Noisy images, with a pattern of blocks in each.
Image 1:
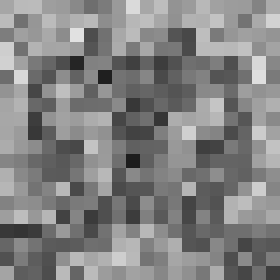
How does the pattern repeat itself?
left and right mirror each other
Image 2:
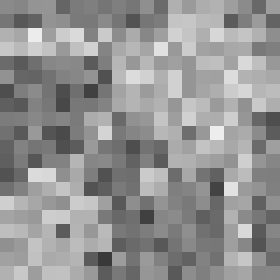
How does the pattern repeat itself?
mirrored about the diagonal from the bottom left
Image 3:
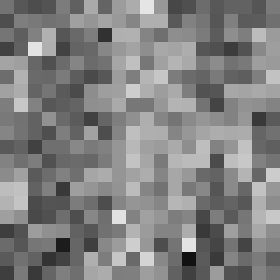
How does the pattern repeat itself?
top and bottom mirror each other
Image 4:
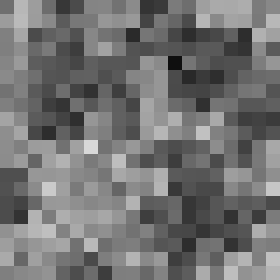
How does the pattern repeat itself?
mirrored about the diagonal from the bottom left
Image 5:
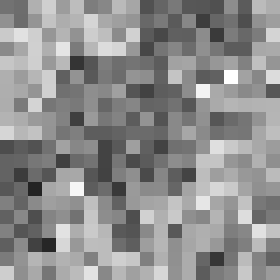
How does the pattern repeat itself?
mirrored about the diagonal from the top left
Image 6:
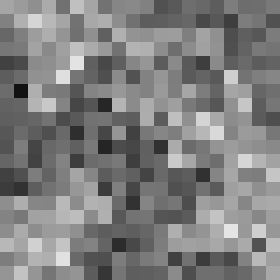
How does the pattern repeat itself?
mirrored about the diagonal from the bottom left
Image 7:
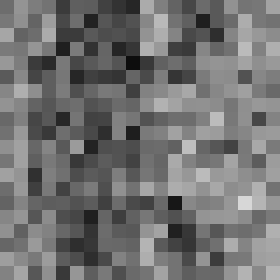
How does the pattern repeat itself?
top and bottom mirror each other
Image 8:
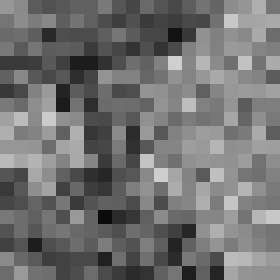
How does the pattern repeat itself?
top and bottom mirror each other
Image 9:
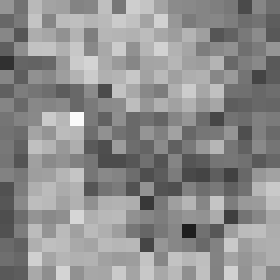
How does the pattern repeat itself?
no symmetry
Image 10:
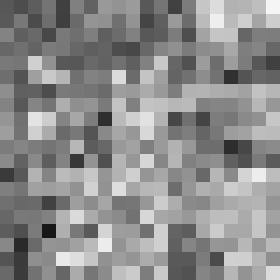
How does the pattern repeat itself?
no symmetry
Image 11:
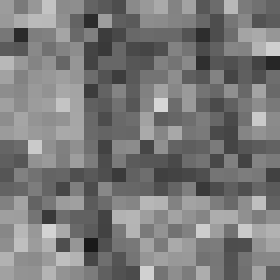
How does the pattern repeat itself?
mirrored about the diagonal from the bottom left
